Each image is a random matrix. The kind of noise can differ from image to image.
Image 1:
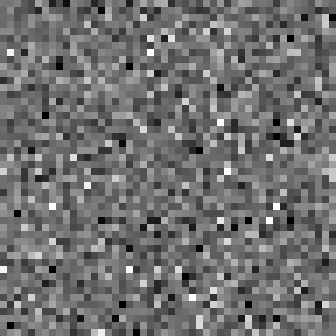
heavy tails
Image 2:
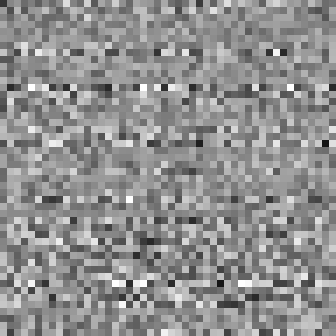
rows of uneven size
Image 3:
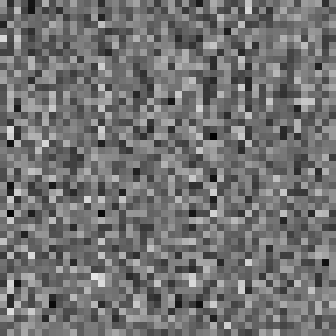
low rank plus noise
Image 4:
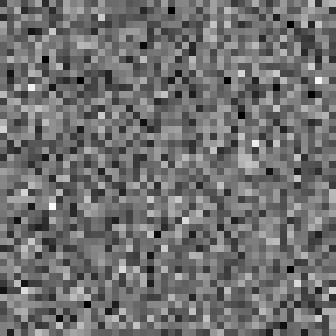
independent entries
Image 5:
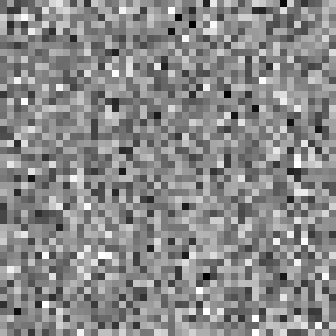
independent entries
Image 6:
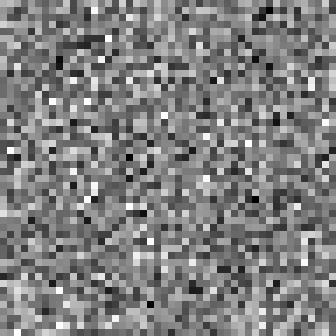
independent entries
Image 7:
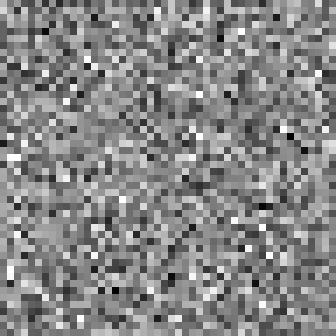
independent entries
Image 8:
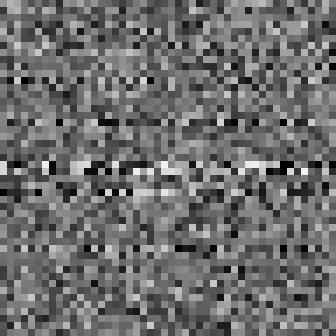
rows of uneven size
